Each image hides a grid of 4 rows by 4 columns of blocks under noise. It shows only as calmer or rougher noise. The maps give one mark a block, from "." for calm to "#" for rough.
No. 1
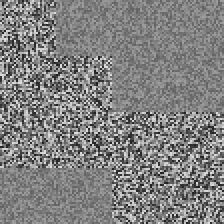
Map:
#...
##..
####
..##
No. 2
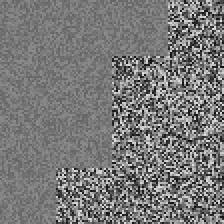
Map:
...#
..##
..##
.###
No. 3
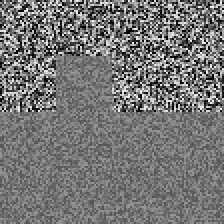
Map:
####
#.##
....
....
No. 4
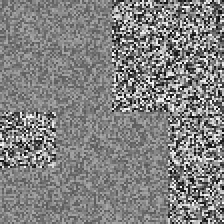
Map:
..##
..##
#..#
...#
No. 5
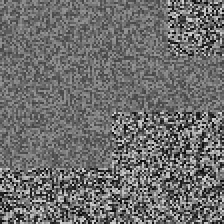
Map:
...#
....
..##
####
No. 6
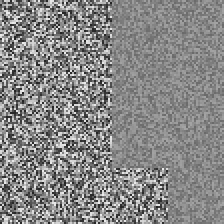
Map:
##..
##..
##..
###.
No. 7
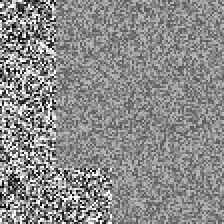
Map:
#...
#...
#...
##..
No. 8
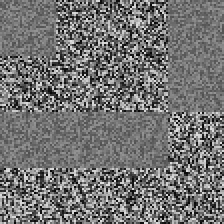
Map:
.##.
###.
...#
####
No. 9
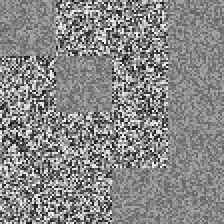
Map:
.##.
#.#.
###.
##..
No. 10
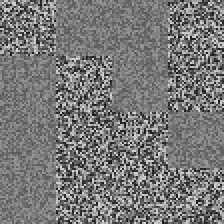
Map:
#..#
.#.#
.##.
.###
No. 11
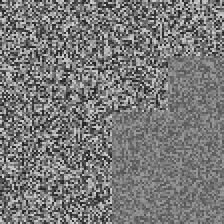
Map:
####
###.
##..
##..
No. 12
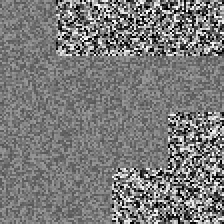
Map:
.###
....
...#
..##
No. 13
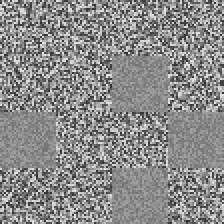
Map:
####
##.#
.##.
##.#
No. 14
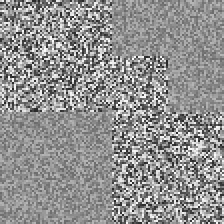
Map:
##..
###.
..##
..##
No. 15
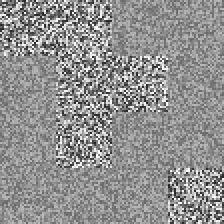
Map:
##..
.##.
.#..
...#
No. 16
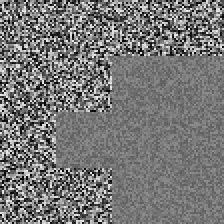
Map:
####
##..
#...
##..
